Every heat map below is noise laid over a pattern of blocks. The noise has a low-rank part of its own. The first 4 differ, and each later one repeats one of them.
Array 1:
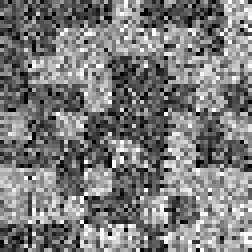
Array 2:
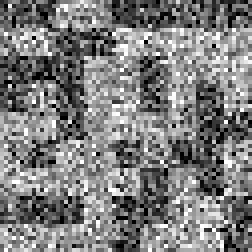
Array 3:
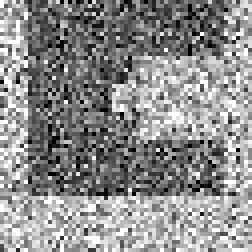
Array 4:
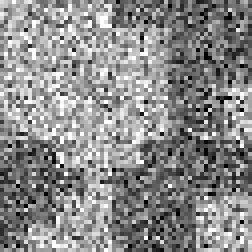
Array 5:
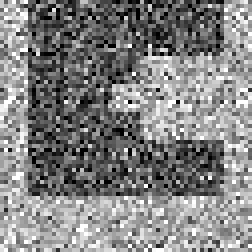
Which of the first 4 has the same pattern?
3
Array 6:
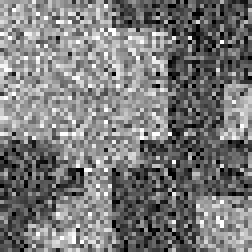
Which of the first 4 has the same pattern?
4
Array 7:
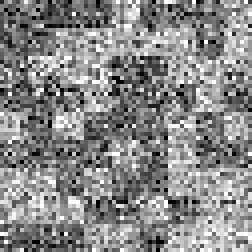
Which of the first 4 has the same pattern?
1
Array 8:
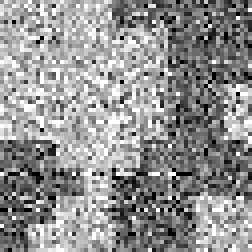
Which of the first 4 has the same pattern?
4
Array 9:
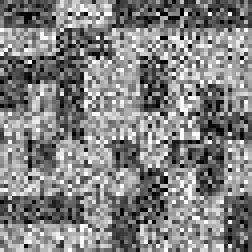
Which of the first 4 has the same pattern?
2
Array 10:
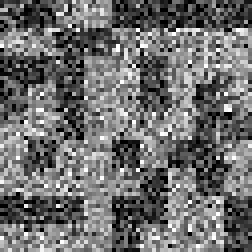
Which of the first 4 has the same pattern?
2
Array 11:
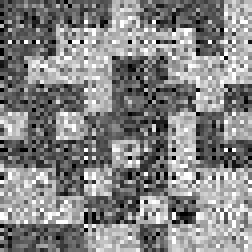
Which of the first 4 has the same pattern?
1
